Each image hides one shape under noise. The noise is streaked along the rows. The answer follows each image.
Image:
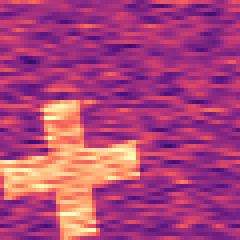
cross
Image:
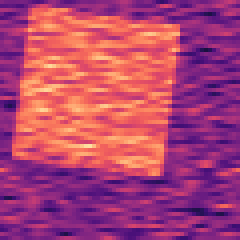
square
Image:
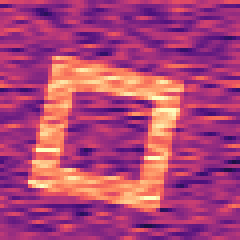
square frame
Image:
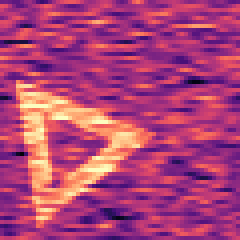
triangle frame
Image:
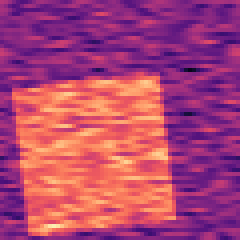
square
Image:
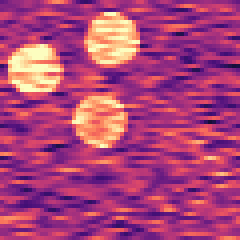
three dots
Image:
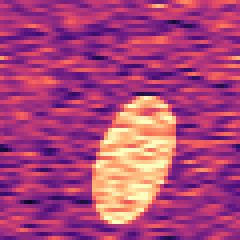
ellipse
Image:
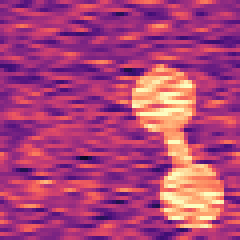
dumbbell
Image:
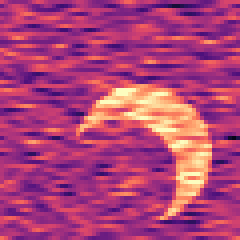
crescent
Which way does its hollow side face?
down and left
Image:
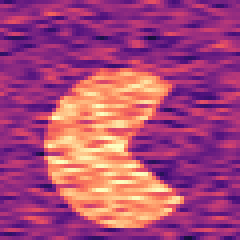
disc with a wedge cut out
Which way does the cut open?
right
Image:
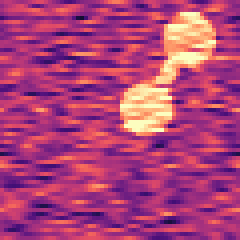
dumbbell
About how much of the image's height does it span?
half
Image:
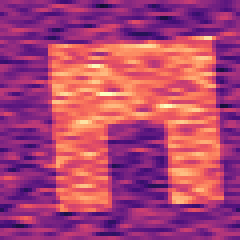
square with a notch
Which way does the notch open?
down
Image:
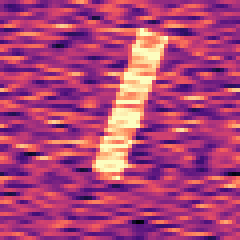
bar
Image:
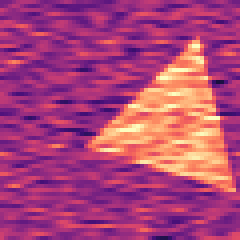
triangle
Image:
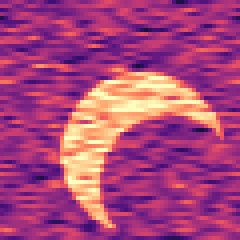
crescent
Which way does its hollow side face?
down and right
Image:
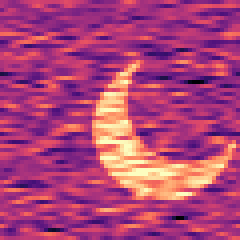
crescent
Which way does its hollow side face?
up and right
